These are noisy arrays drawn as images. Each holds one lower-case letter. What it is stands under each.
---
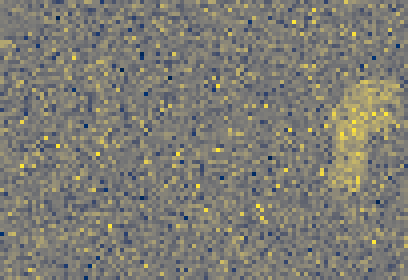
f
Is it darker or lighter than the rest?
lighter
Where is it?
middle right
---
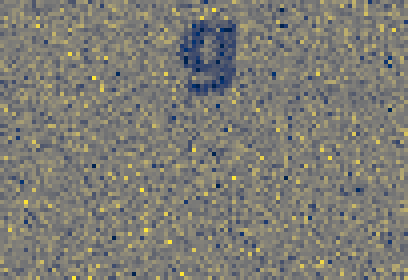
g
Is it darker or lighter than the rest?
darker
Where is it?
top middle
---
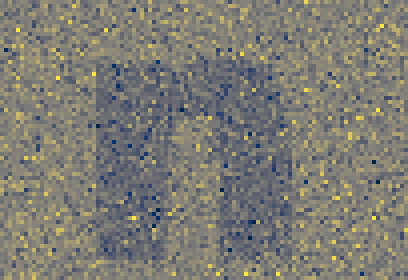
n
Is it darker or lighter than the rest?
darker
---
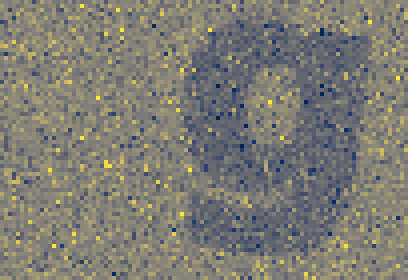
g
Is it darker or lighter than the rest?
darker
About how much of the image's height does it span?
nearly all
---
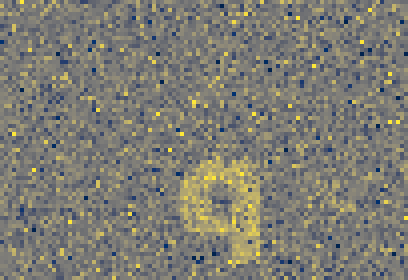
q
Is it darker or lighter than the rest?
lighter
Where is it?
bottom middle
